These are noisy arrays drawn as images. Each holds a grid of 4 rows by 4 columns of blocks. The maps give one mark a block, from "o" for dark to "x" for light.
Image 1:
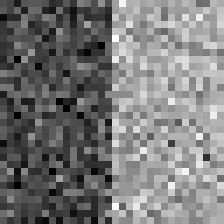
o o x x
o o x x
o o x x
o o x x
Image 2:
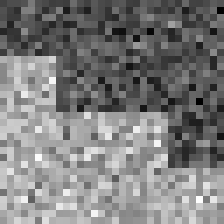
o o o o
x o o o
x x x o
x x x x
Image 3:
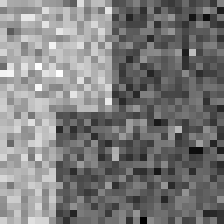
x x o o
x x o o
x o o o
x o o o
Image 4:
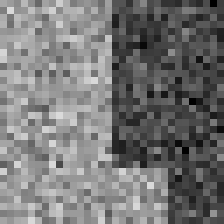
x x o o
x x o o
x x o o
x x x o
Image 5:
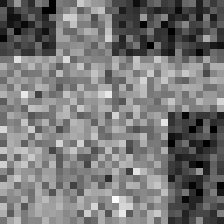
o x o o
x x x x
x x x o
x x x o
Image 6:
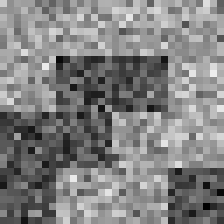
x x x x
x o o x
o o x x
o x x o
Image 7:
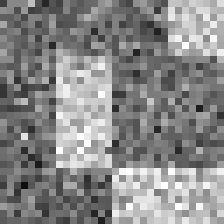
o o o x
o x o o
o x o o
o o x x
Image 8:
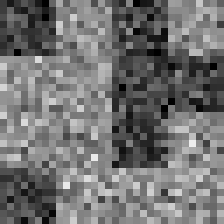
o x o x
x x o o
x x o x
o x x x
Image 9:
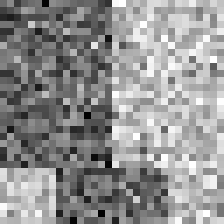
o o x x
o o x x
o o x x
x o o x
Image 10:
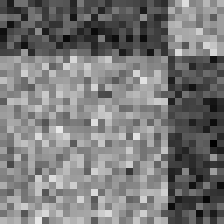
o o o x
x x x o
x x x o
x x x o
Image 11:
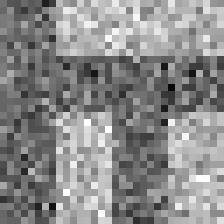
o x x x
o o o o
o x o x
o x o x
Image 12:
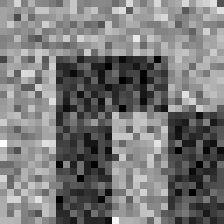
x x x x
x o o x
x o x o
x o x o
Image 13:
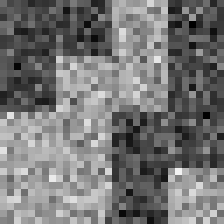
o o x o
o x x o
x x o o
x x o x
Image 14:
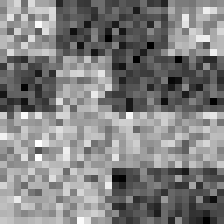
x o o x
o x o o
x x x x
x x o o
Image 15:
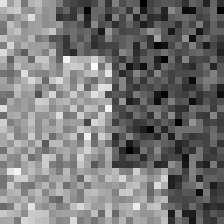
x o o o
x x o o
x x o o
x x x o
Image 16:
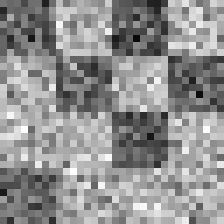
o x o x
x o x o
x x o x
o x x x
